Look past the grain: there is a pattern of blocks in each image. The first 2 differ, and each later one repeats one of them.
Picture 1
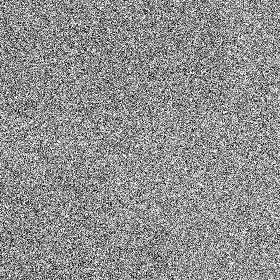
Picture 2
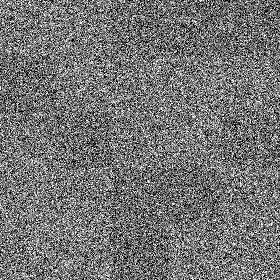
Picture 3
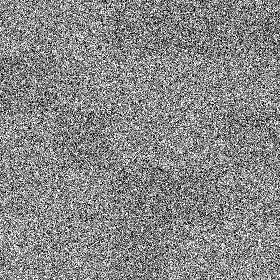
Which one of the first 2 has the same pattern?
2
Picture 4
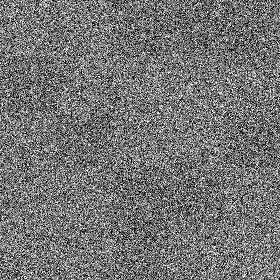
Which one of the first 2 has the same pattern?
2
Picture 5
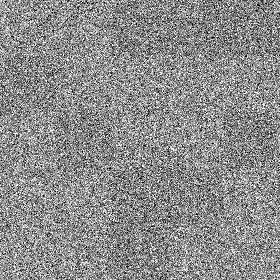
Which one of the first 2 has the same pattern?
2
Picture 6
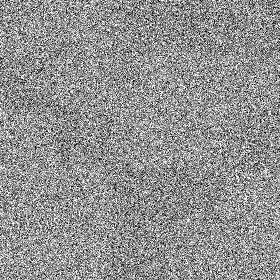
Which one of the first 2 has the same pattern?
2
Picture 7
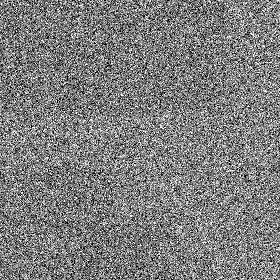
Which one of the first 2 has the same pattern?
1
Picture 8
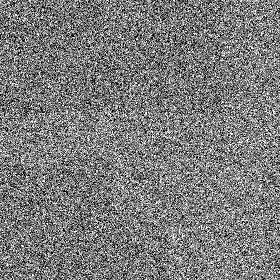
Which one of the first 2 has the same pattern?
1
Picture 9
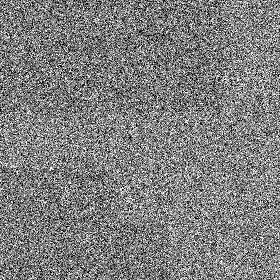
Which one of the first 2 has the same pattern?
1
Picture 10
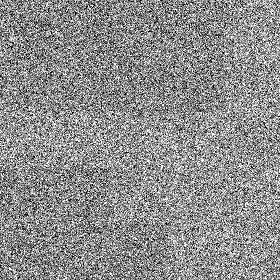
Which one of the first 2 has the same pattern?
1
